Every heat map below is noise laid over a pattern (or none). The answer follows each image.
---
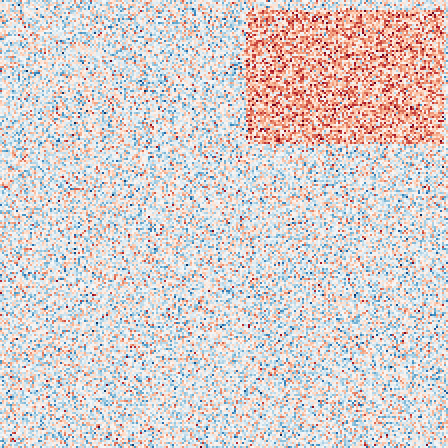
one block
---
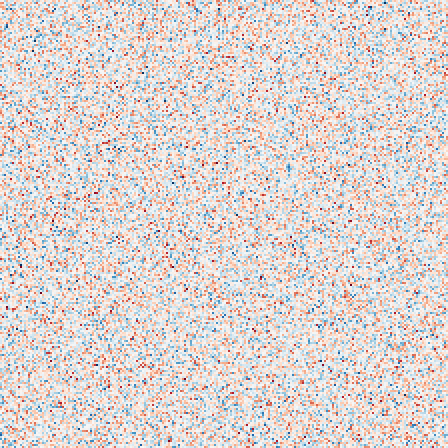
only noise
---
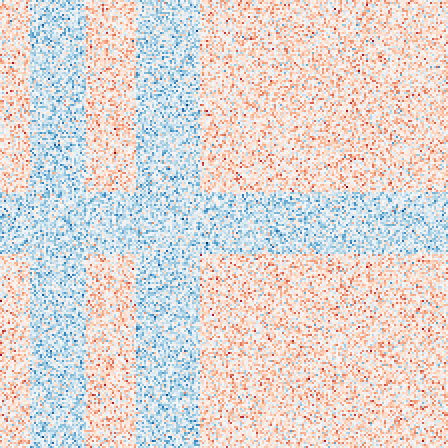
bands of rows crossing bands of columns
